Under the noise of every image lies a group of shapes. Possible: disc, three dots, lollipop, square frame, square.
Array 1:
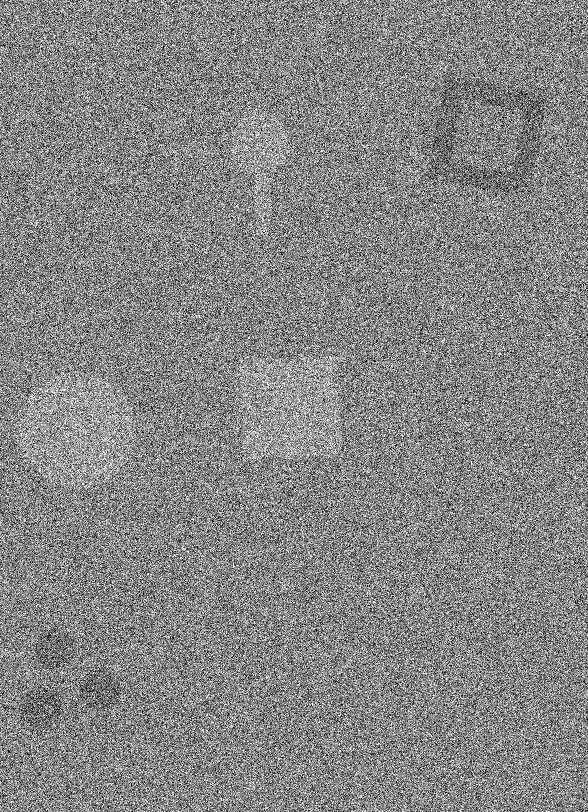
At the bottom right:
nothing
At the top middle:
lollipop
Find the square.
centre
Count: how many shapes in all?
5
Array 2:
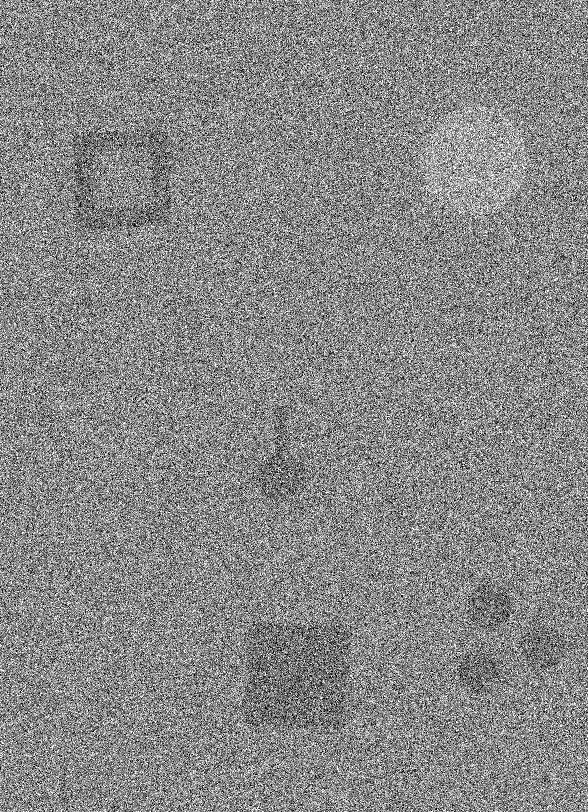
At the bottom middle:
square
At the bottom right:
three dots
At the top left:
square frame
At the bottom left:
nothing
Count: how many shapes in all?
5
